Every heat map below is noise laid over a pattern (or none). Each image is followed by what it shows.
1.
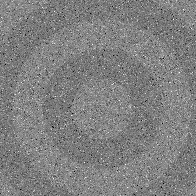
rings round one point
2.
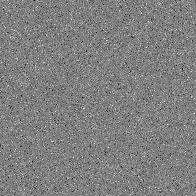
only noise
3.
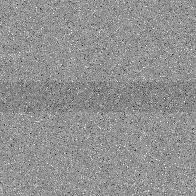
one horizontal stripe
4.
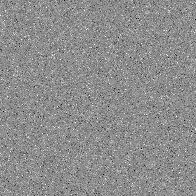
only noise
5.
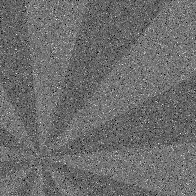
spokes from one point
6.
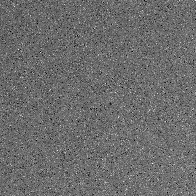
a smooth slope
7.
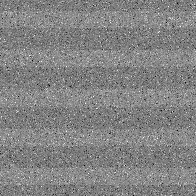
horizontal stripes
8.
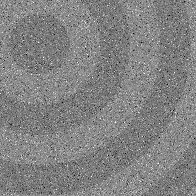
rings round one point
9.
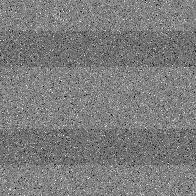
horizontal stripes
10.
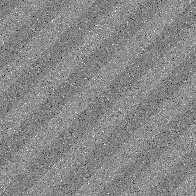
diagonal stripes
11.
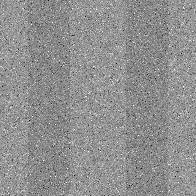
vertical stripes
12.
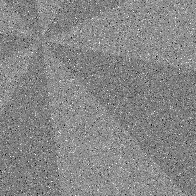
spokes from one point
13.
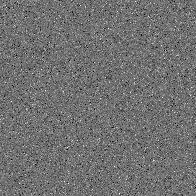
only noise
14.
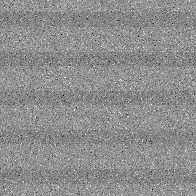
horizontal stripes
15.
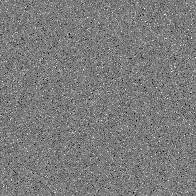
only noise
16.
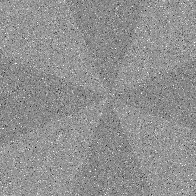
spokes from one point
